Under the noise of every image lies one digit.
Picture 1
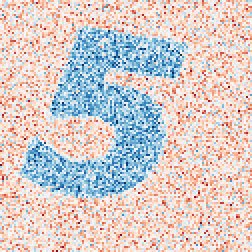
5
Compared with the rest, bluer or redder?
bluer
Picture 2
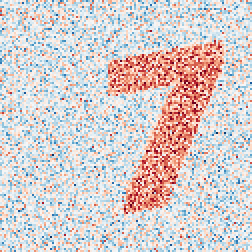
7
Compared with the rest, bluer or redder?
redder
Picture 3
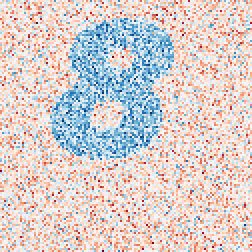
8
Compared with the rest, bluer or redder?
bluer
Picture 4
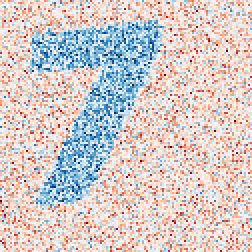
7
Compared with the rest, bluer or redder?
bluer
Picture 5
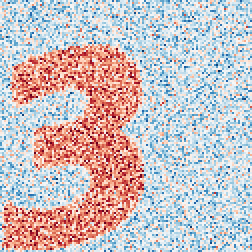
3
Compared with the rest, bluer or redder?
redder
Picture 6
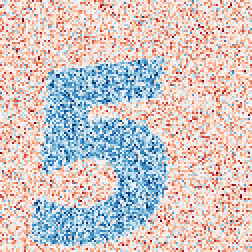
5
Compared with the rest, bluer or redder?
bluer
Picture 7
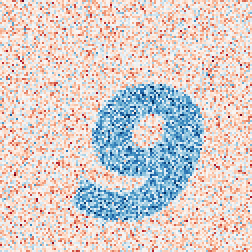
9
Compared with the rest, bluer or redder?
bluer
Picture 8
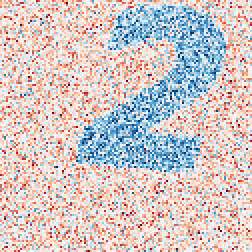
2
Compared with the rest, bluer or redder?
bluer
